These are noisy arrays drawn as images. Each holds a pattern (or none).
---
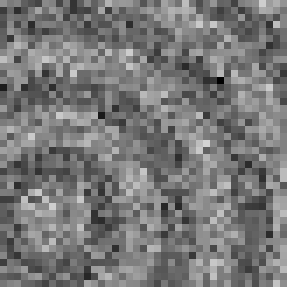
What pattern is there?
rings round one point
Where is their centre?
bottom left
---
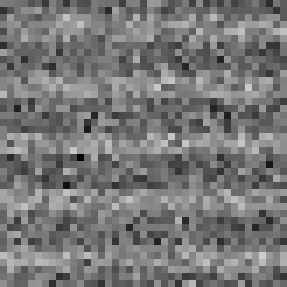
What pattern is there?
horizontal stripes
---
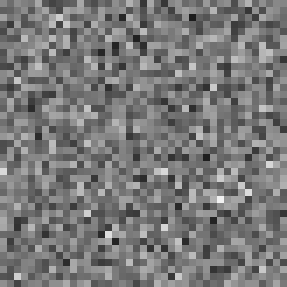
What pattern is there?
only noise
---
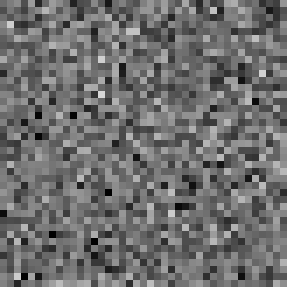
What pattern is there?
only noise
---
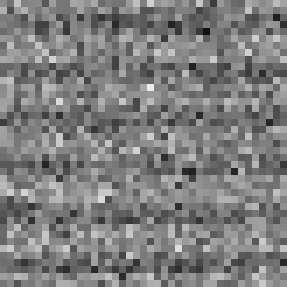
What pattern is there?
horizontal stripes
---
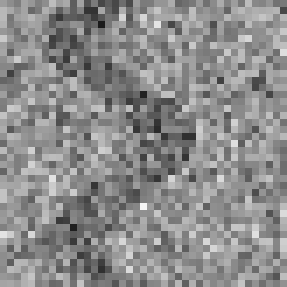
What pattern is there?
a wavy band
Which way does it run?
top to bottom
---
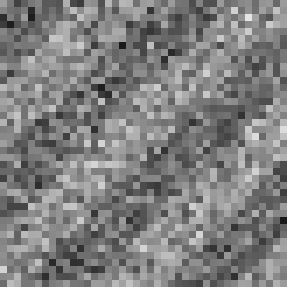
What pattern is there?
diagonal stripes
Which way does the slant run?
bottom left to top right
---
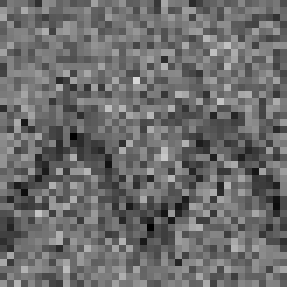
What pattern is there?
a wavy band
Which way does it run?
left to right
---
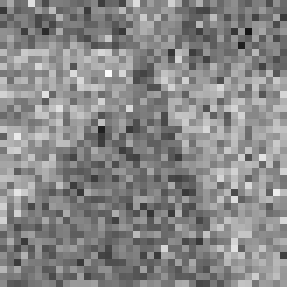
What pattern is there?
spokes from one point
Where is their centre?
top middle
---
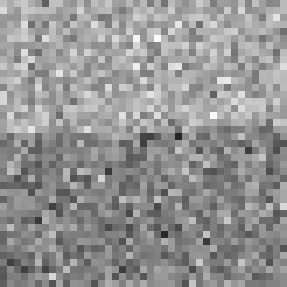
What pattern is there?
a sharp edge
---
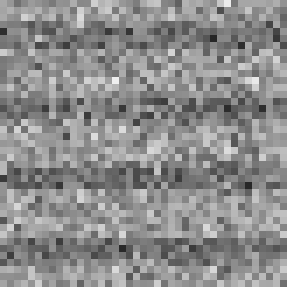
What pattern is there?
horizontal stripes
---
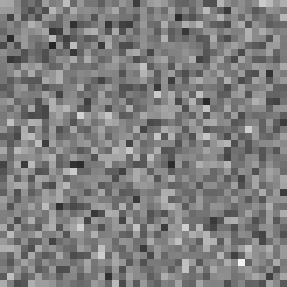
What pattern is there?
only noise
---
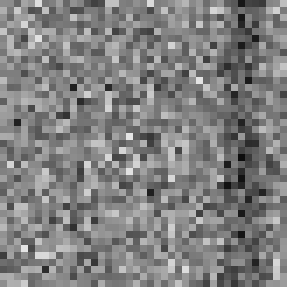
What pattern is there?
one vertical stripe
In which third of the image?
right
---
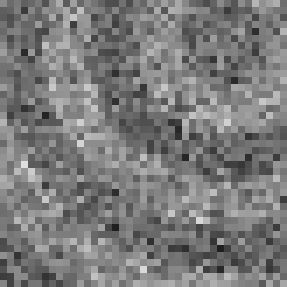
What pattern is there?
rings round one point
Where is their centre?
top right
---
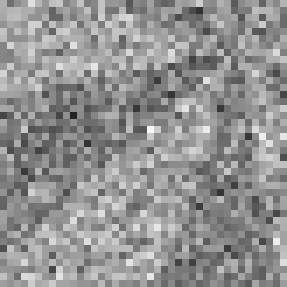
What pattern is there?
spokes from one point
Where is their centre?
top right
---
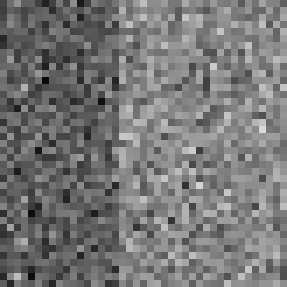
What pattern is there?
a sharp edge
